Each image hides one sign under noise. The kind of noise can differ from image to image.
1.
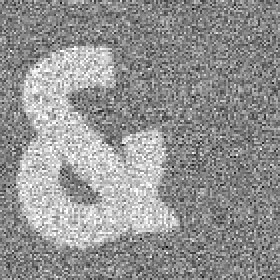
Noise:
low rank plus noise
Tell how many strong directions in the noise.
five to eight
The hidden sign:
ampersand
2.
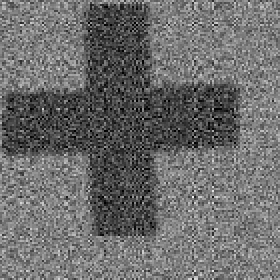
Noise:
low rank plus noise
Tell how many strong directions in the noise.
one
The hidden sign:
plus sign
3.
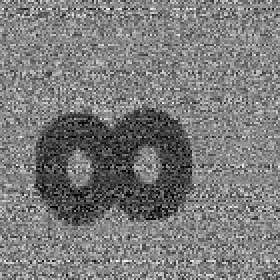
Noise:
rows of uneven size
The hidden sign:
infinity sign
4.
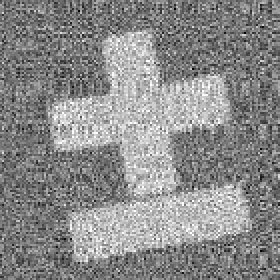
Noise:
low rank plus noise
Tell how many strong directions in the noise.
two
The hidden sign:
plus-minus sign
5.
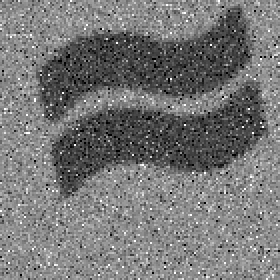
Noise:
heavy tails
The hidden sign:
approximately sign
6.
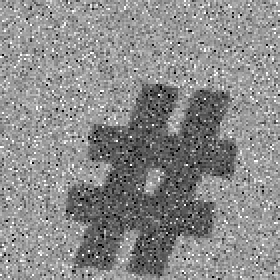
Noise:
heavy tails
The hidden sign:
hash sign
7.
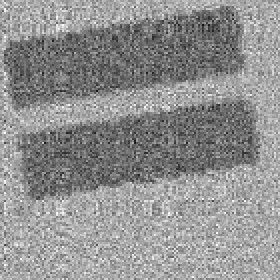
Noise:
low rank plus noise
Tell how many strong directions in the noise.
three or four
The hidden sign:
equals sign
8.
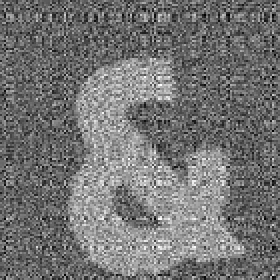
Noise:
low rank plus noise
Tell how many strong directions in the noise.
one
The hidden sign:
ampersand
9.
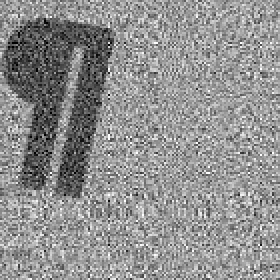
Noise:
low rank plus noise
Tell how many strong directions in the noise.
three or four
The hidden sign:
pilcrow
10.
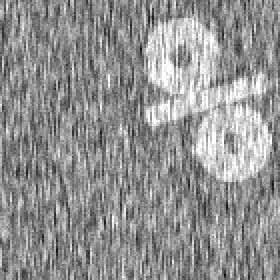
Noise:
streaked along the columns
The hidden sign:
percent sign
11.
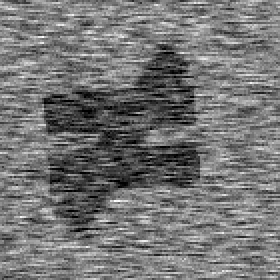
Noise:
streaked along the rows
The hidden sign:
not-equal sign
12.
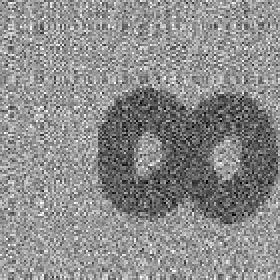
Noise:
low rank plus noise
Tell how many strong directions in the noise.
one
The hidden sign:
infinity sign
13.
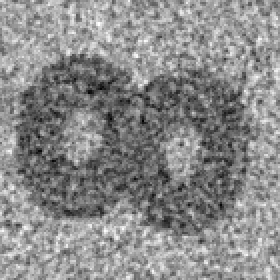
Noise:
blotchy
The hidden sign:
infinity sign
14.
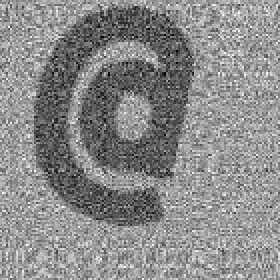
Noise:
low rank plus noise
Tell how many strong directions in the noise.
three or four
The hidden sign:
at sign
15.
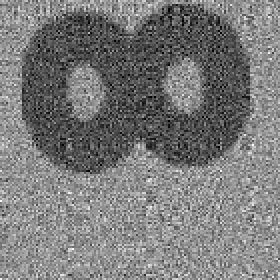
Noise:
low rank plus noise
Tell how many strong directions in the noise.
three or four
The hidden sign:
infinity sign
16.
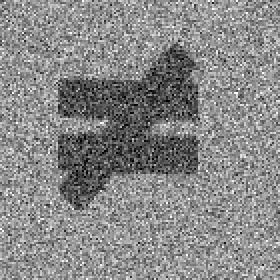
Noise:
independent entries
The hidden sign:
not-equal sign
